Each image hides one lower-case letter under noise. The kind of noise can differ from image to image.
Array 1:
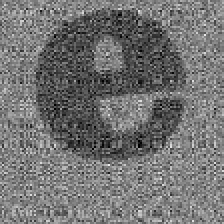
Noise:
low rank plus noise
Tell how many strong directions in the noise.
one
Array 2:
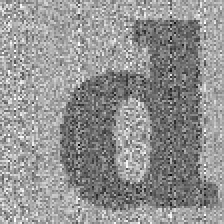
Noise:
columns of uneven size
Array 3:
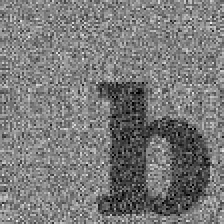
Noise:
low rank plus noise
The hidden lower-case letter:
b
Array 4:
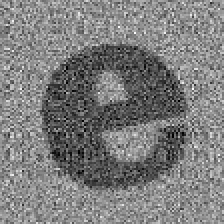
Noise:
low rank plus noise
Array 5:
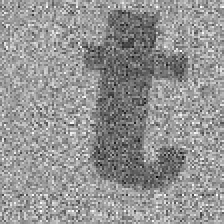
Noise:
low rank plus noise
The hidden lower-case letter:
t
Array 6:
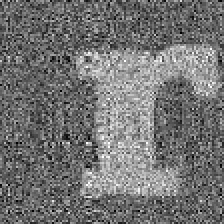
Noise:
low rank plus noise
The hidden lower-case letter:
r
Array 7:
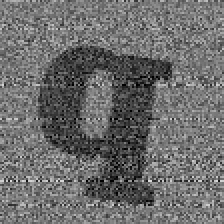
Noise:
rows of uneven size
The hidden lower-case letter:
q
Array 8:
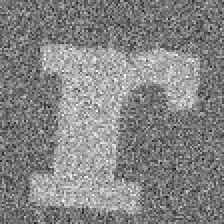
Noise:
independent entries
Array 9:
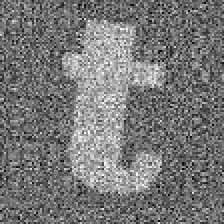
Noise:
low rank plus noise
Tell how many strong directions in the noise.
three or four
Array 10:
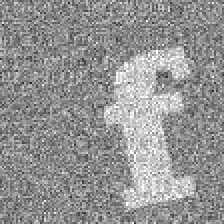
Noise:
low rank plus noise
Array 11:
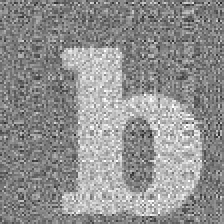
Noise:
low rank plus noise
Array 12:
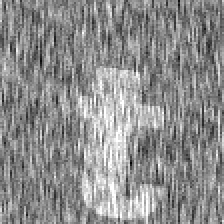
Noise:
streaked along the columns
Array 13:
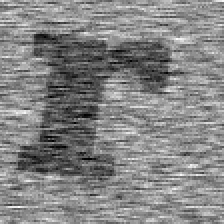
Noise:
streaked along the rows
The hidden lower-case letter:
r
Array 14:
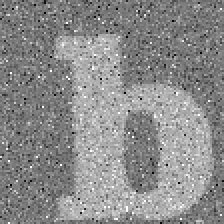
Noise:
heavy tails
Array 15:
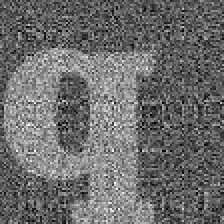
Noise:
low rank plus noise
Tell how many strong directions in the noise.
three or four
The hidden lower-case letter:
q
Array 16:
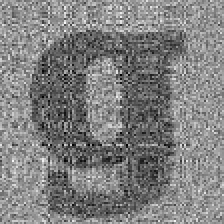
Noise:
low rank plus noise
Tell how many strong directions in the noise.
one
